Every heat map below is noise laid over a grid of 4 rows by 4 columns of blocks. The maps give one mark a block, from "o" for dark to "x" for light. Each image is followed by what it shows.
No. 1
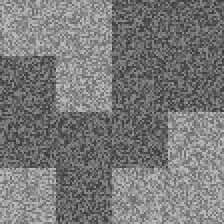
x x o o
o x o o
o o o x
x o x x
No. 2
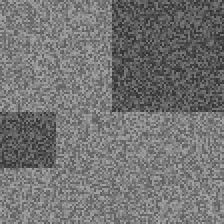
x x o o
x x o o
o x x x
x x x x
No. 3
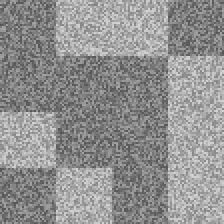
o x x o
o o o x
x o o x
o x o x
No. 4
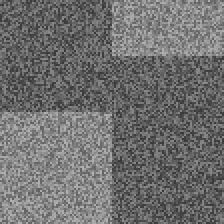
o o x x
o o o o
x x o o
x x o o
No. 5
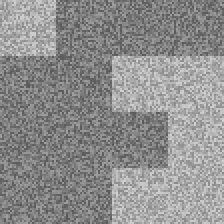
x o o o
o o x x
o o o x
o o x x
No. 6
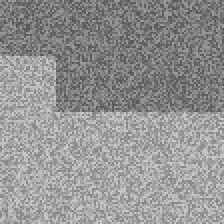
o o o o
x o o o
x x x x
x x x x
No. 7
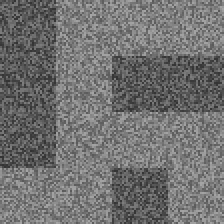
o x x x
o x o o
o x x x
x x o x
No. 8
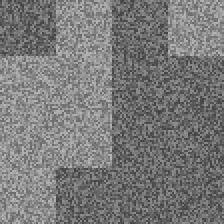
o x o x
x x o o
x x o o
x o o o
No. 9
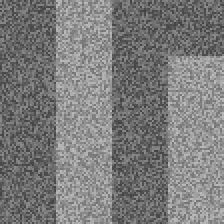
o x o o
o x o x
o x o x
o x o x
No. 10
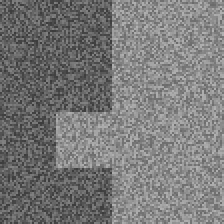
o o x x
o o x x
o x x x
o o x x
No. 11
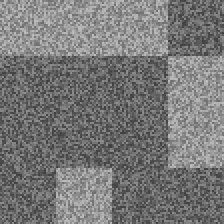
x x x o
o o o x
o o o x
o x o o
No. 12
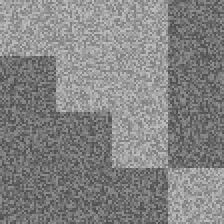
x x x o
o x x o
o o x o
o o o x
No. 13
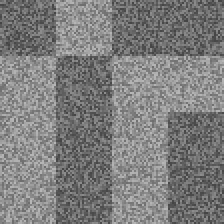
o x o o
x o x x
x o x o
x o x o
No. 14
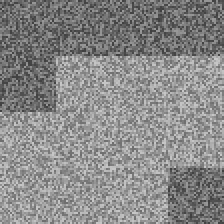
o o o o
o x x x
x x x x
x x x o
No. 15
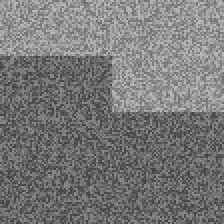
x x x x
o o x x
o o o o
o o o o
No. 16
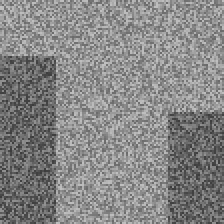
x x x x
o x x x
o x x o
o x x o
